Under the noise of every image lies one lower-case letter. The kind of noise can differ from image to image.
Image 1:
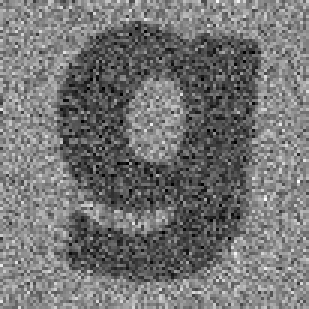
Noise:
low rank plus noise
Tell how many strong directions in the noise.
five to eight
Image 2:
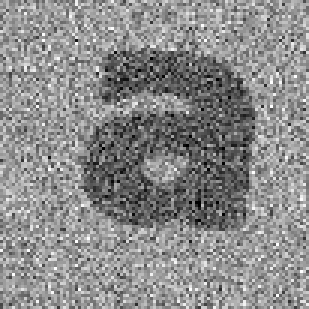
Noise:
low rank plus noise
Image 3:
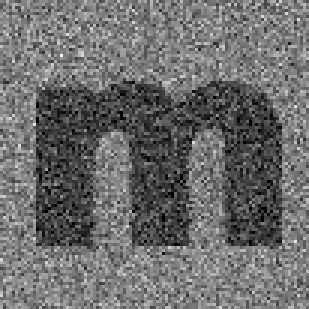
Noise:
independent entries
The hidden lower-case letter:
m
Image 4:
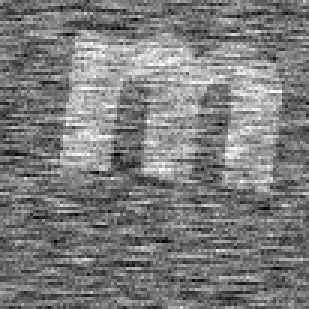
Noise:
streaked along the rows
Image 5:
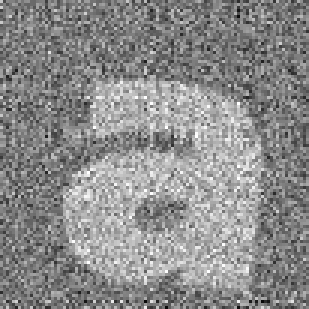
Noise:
low rank plus noise
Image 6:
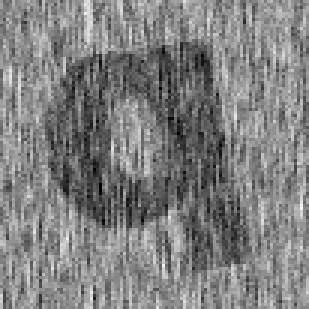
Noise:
streaked along the columns
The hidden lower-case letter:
q
